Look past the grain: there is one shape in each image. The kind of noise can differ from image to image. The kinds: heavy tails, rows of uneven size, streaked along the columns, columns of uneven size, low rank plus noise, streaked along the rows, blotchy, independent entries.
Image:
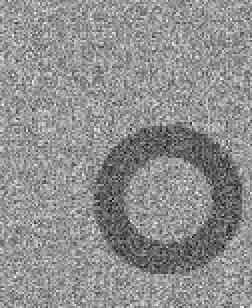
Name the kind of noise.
low rank plus noise
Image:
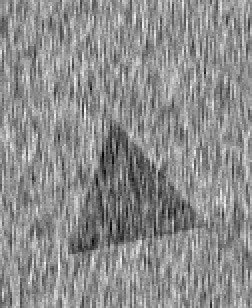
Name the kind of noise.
streaked along the columns
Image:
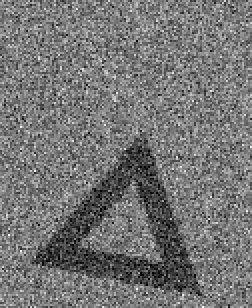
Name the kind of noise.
independent entries
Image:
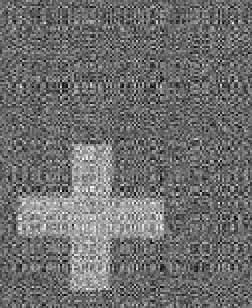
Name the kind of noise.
low rank plus noise
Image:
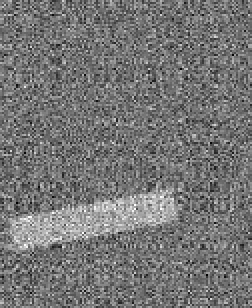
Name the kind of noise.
low rank plus noise
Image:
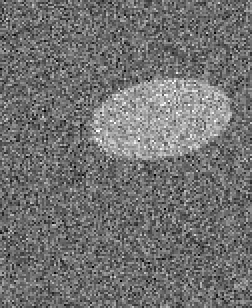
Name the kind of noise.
independent entries
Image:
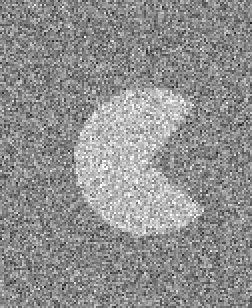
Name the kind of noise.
independent entries
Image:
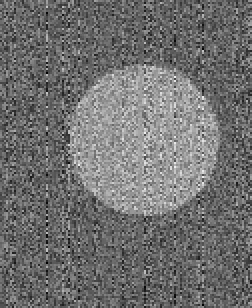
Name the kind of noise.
columns of uneven size
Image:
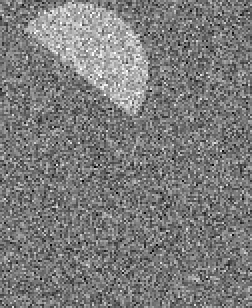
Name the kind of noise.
independent entries
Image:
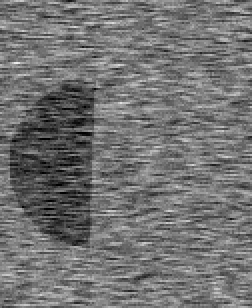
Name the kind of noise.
streaked along the rows
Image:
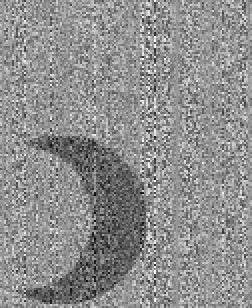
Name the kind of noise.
columns of uneven size
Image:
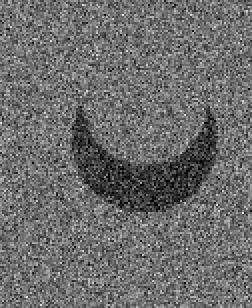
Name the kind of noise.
independent entries
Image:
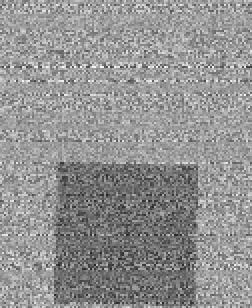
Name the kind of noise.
rows of uneven size
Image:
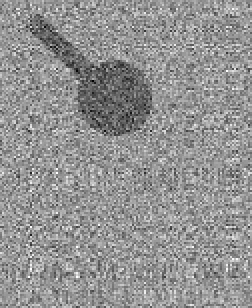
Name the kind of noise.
low rank plus noise
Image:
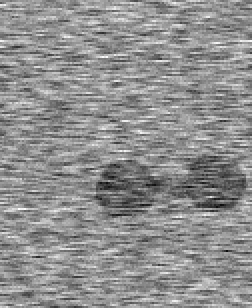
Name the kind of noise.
streaked along the rows
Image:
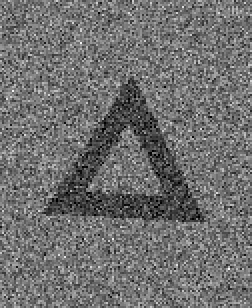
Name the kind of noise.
independent entries
